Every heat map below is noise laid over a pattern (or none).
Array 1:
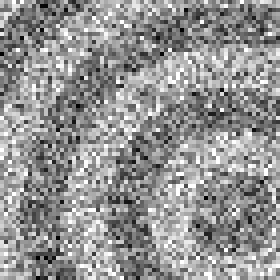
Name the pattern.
rings round one point
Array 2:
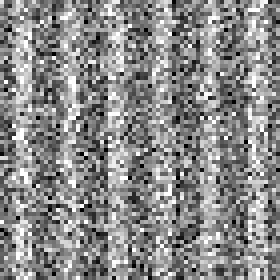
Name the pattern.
vertical stripes
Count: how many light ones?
6
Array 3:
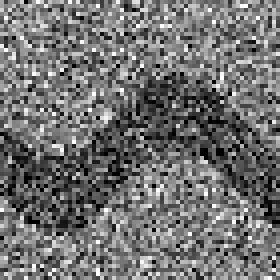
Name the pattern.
a wavy band
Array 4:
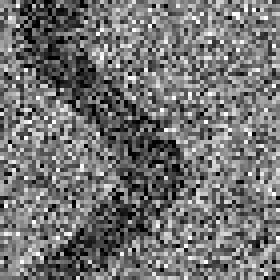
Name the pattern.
a wavy band
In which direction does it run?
top to bottom
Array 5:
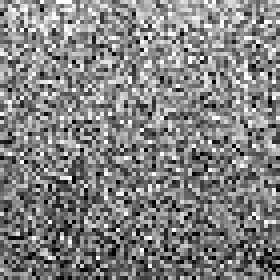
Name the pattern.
a smooth slope
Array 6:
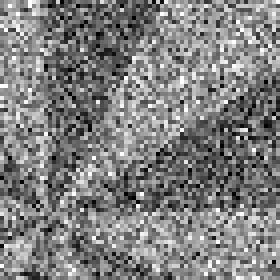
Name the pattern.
spokes from one point
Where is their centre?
bottom left
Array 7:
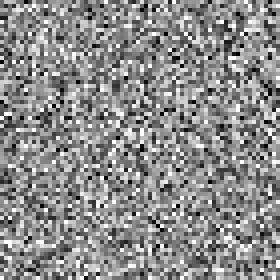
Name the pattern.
only noise
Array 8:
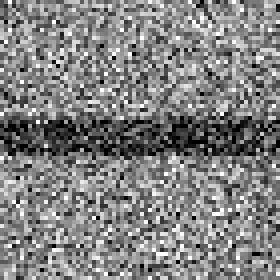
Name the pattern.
one horizontal stripe
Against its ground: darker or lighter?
darker
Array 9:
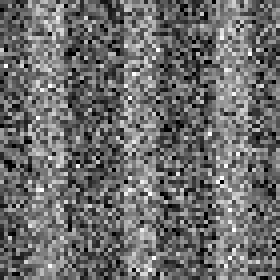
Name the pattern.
vertical stripes
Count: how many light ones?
3
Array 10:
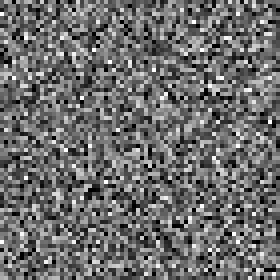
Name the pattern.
only noise
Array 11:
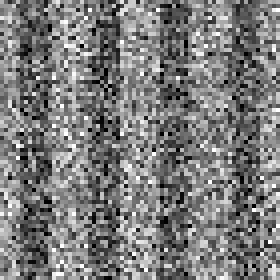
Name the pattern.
vertical stripes
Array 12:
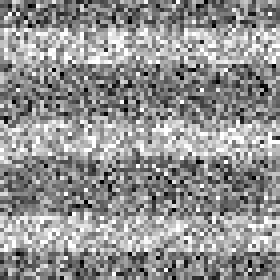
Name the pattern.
horizontal stripes
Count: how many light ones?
3
